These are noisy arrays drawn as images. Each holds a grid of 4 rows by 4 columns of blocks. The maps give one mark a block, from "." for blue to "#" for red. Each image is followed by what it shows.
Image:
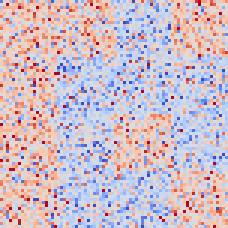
# # . #
# . . .
# . # .
# . . #
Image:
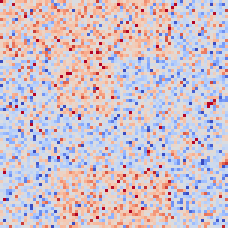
# # # .
. # . .
. . . .
. # # .
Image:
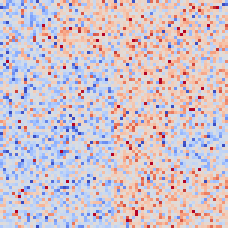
. # # #
. . # #
. . # .
. . # #
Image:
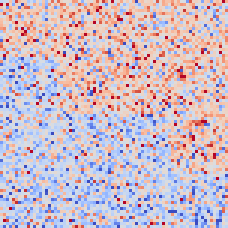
# # # #
. # # #
. . . #
. . . .
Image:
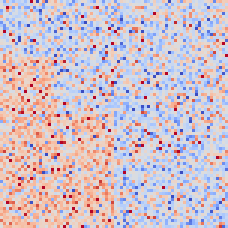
. . . .
# . . .
# # . .
# # . .
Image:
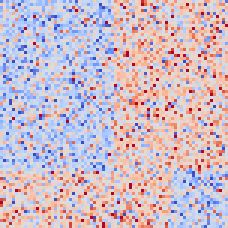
. . # #
. . # #
. . # #
# # # .
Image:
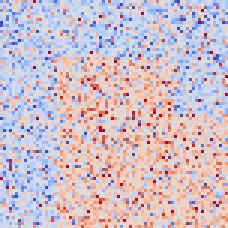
. . . .
. # # .
. # # #
. # # #
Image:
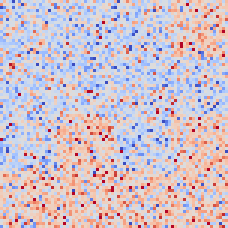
. . . #
. . . .
. # . #
# # # #
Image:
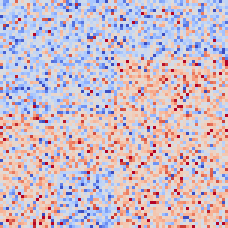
. . . .
. . # #
# # # #
# . # #
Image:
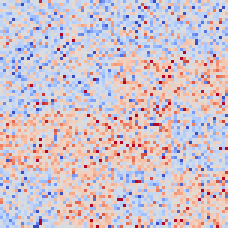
. . . .
. . # #
# # # .
. # . #
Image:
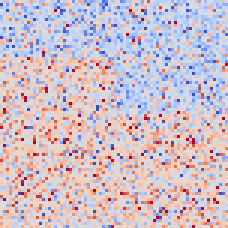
. . . .
# # . .
# # # #
# # # #
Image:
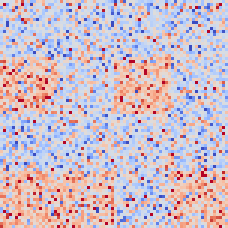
. . . .
# . # .
. . . .
# # . #
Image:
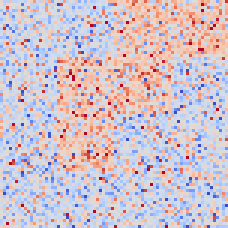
. . # #
. # # .
. # . .
. . . .
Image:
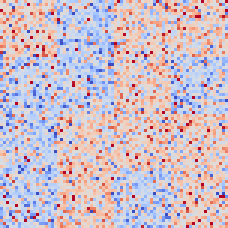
# . # #
. . # .
. # # #
. # . #
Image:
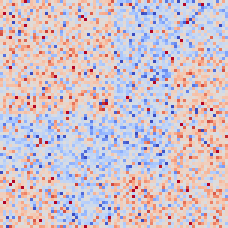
# # . .
# # . #
. . . #
# . # #
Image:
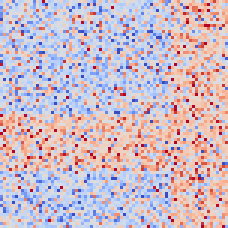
. . . #
. . . #
# # # #
. . . #
